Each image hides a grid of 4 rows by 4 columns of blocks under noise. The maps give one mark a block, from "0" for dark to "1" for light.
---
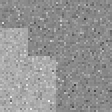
0000
1000
1100
1100
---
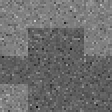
1111
1001
0000
1000
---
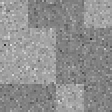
1001
1100
1100
0010
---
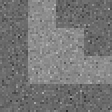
0100
0110
0111
0000
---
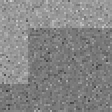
1111
1000
1000
0000
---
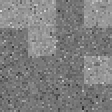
1101
0100
0001
0000
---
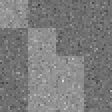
1000
0100
0110
0110
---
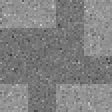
1101
0001
0000
1011
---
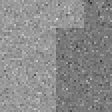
1110
1100
1100
1100
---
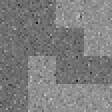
0011
0001
0100
0111
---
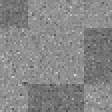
0111
1110
1110
1001
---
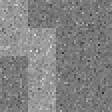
1000
1100
0100
0100
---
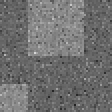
0110
0110
0000
1000
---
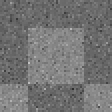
0000
0110
0110
1001
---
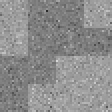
1001
1000
0011
0111
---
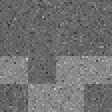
0000
0000
1011
0110
